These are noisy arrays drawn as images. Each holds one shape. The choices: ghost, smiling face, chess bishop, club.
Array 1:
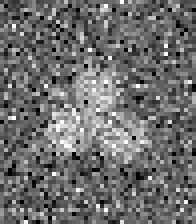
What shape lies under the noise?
club
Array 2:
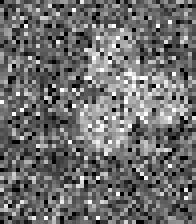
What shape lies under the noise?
club
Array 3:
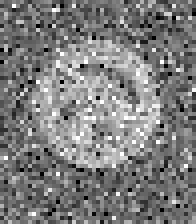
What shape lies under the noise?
smiling face
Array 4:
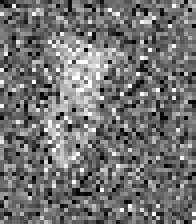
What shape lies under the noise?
chess bishop
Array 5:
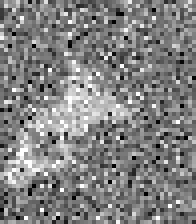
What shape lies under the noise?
chess bishop
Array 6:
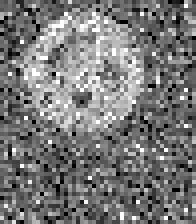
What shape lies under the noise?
smiling face
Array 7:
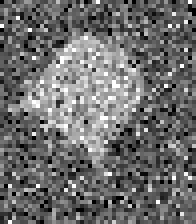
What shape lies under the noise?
ghost
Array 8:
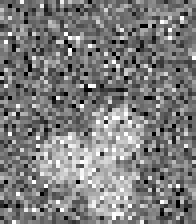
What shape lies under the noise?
club
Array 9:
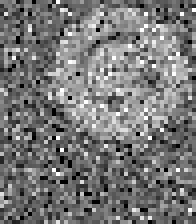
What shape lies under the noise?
smiling face
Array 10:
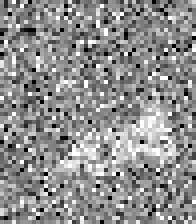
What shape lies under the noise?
chess bishop
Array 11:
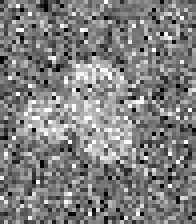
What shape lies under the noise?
club
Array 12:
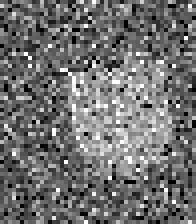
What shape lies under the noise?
ghost
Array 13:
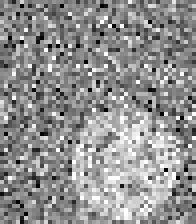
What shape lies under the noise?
smiling face
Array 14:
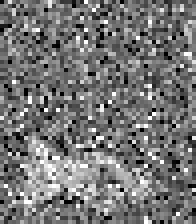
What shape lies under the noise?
chess bishop
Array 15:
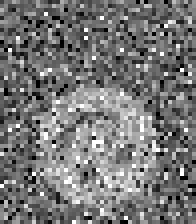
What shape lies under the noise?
smiling face
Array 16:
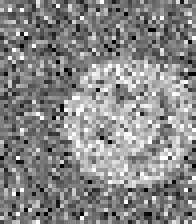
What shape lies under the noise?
smiling face
